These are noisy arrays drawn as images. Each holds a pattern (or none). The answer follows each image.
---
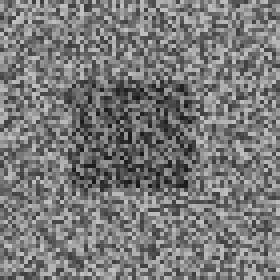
one block
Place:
centre
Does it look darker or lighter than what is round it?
darker
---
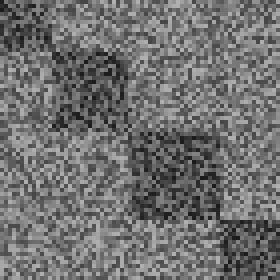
blocks along the diagonal
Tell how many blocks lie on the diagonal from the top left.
4
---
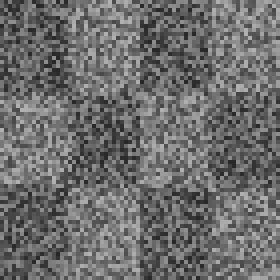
a checkerboard
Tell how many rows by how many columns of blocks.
3 by 4
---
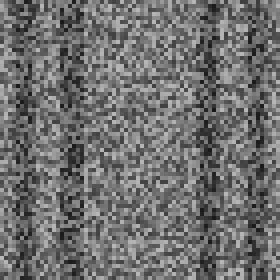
bands of columns
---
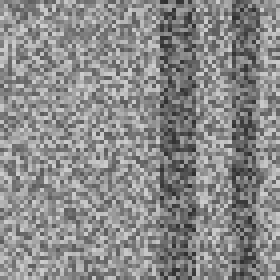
bands of columns
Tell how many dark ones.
2
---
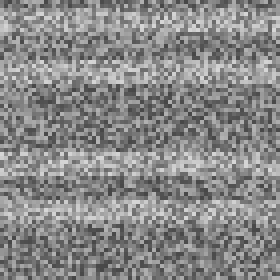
bands of rows
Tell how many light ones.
4
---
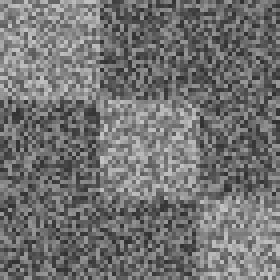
blocks along the diagonal
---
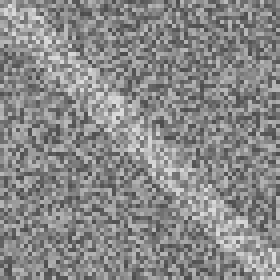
a diagonal band
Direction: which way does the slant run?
top left to bottom right
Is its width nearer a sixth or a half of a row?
a sixth
